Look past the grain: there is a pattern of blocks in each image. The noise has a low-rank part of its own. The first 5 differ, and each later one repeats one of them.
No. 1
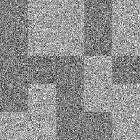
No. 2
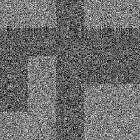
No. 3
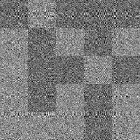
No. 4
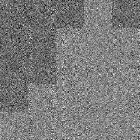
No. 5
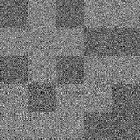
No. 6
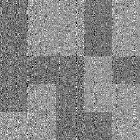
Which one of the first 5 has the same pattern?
1
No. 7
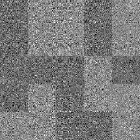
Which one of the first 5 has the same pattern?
1
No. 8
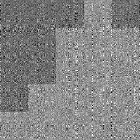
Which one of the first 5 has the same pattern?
4
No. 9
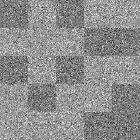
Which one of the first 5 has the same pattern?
5
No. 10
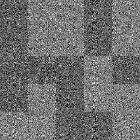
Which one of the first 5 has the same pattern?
1
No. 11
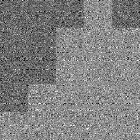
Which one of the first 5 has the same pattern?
4
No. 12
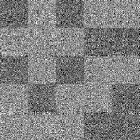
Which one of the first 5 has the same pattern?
5
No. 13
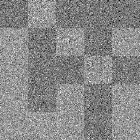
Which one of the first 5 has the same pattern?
3
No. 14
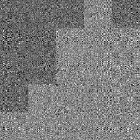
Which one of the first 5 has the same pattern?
4
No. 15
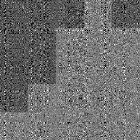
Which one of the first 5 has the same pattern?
4
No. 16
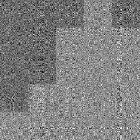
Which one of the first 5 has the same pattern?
4
